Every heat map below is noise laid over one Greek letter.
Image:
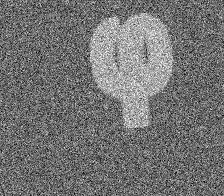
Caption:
light phi
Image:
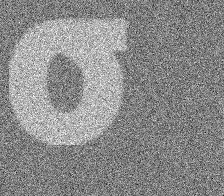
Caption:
light sigma
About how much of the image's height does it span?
two thirds
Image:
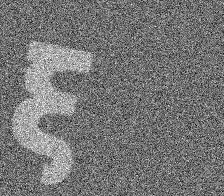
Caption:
light xi
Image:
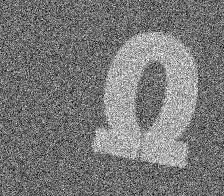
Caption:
light omega
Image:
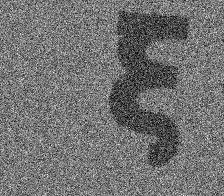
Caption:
dark xi
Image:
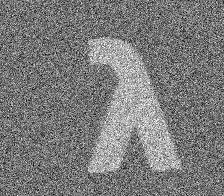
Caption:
light lambda
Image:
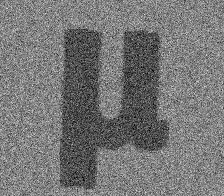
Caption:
dark mu
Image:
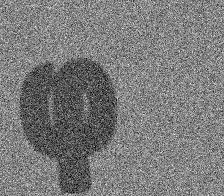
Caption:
dark phi
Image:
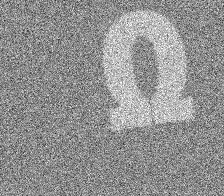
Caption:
light omega
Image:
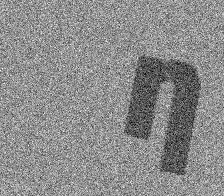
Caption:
dark eta
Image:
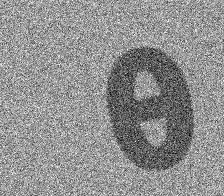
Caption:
dark theta
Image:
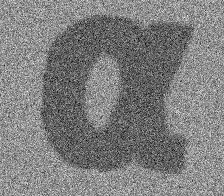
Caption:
dark alpha
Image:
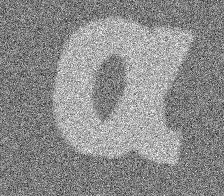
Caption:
light alpha
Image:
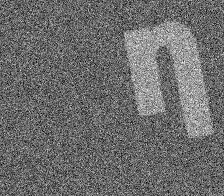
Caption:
light eta
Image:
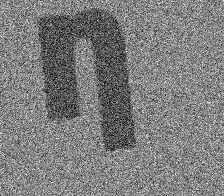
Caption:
dark eta
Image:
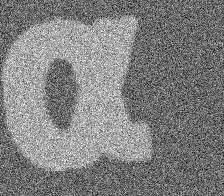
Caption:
light alpha
